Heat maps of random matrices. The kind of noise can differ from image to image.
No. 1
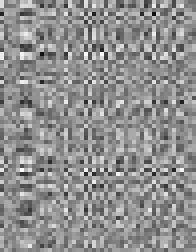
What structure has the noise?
low rank plus noise
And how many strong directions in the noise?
one
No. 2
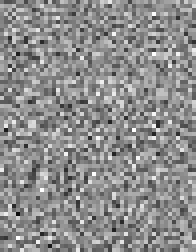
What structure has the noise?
low rank plus noise
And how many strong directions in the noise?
five to eight
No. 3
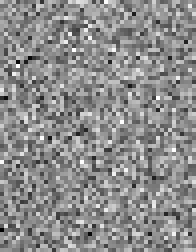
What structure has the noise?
independent entries
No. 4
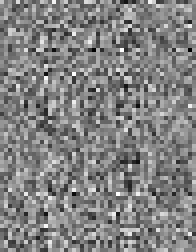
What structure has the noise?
low rank plus noise
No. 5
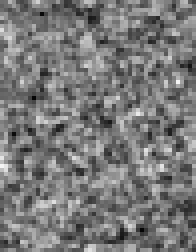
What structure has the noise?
blotchy
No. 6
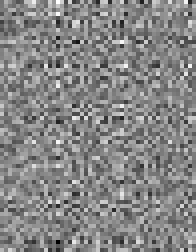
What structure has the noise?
low rank plus noise
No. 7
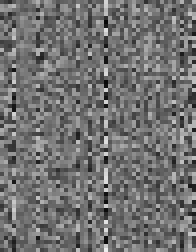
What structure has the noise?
columns of uneven size
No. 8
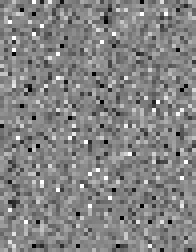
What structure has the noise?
heavy tails
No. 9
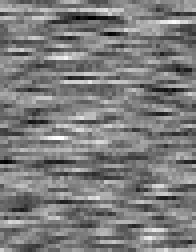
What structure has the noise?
streaked along the rows
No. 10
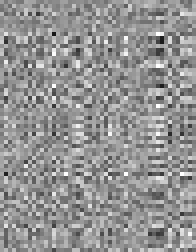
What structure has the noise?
low rank plus noise
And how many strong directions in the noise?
one
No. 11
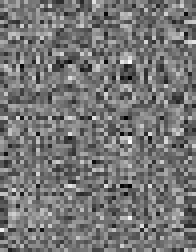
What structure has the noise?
low rank plus noise
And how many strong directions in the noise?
three or four
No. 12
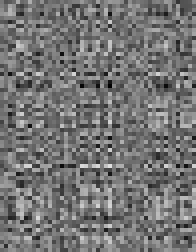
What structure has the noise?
low rank plus noise
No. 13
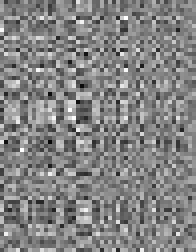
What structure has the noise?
low rank plus noise
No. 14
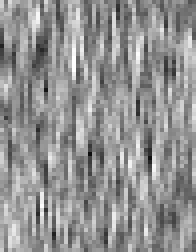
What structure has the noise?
streaked along the columns
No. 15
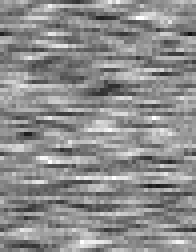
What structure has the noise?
streaked along the rows
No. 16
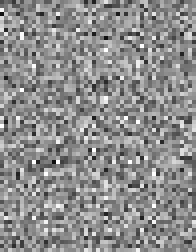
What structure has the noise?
low rank plus noise
